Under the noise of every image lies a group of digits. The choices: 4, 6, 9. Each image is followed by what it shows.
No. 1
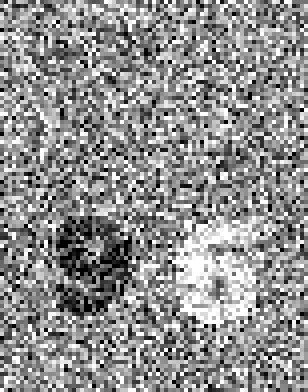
bottom left: dark 9; bottom right: light 6
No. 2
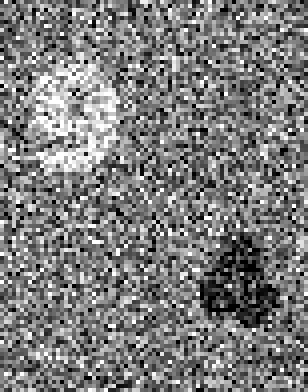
top left: light 9; bottom right: dark 4
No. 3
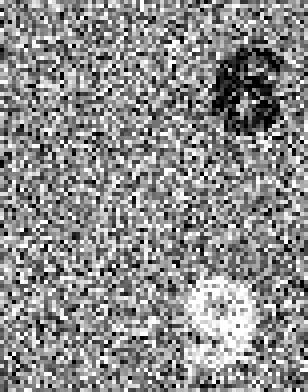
top right: dark 6; bottom right: light 9
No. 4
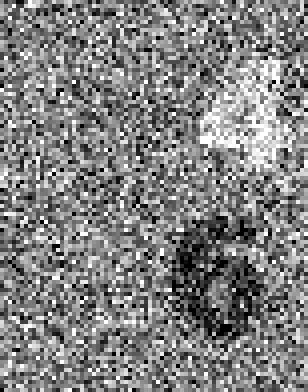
top right: light 4; bottom right: dark 6
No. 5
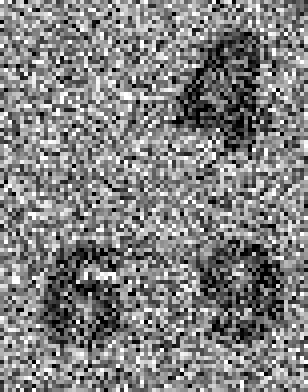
top right: dark 4; bottom left: dark 6; bottom right: dark 9
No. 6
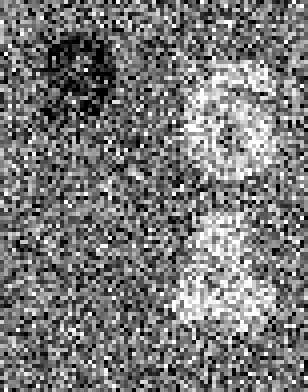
top left: dark 9; top right: light 6; bottom right: light 4
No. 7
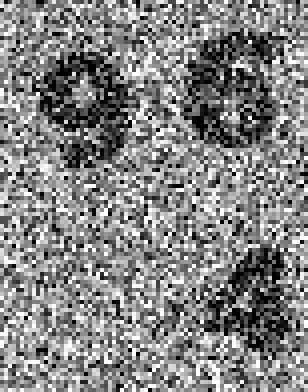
top left: dark 9; top right: dark 6; bottom right: dark 4
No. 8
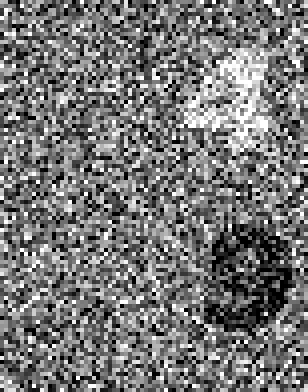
top right: light 4; bottom right: dark 9
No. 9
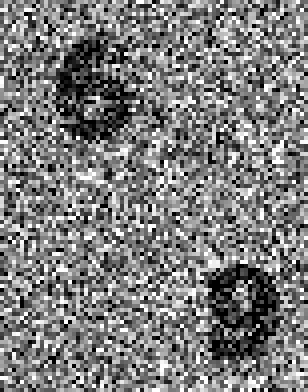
top left: dark 6; bottom right: dark 9
